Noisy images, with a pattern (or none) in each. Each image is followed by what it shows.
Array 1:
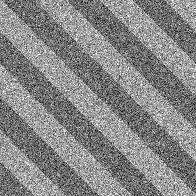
diagonal stripes
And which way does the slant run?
top left to bottom right
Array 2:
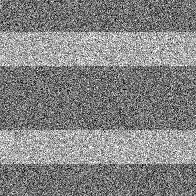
horizontal stripes
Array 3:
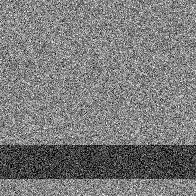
one horizontal stripe
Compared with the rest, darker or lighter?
darker
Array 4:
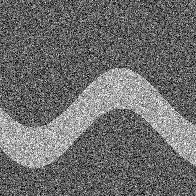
a wavy band
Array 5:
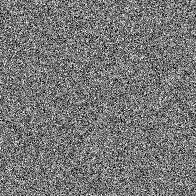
only noise
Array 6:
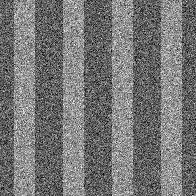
vertical stripes
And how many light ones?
4
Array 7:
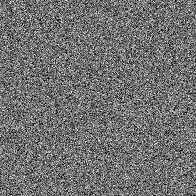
only noise
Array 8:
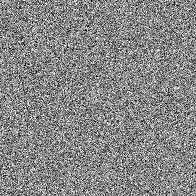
only noise
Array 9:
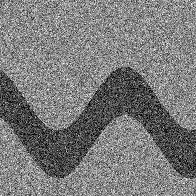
a wavy band
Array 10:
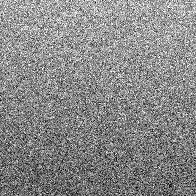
a smooth slope
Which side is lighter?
top
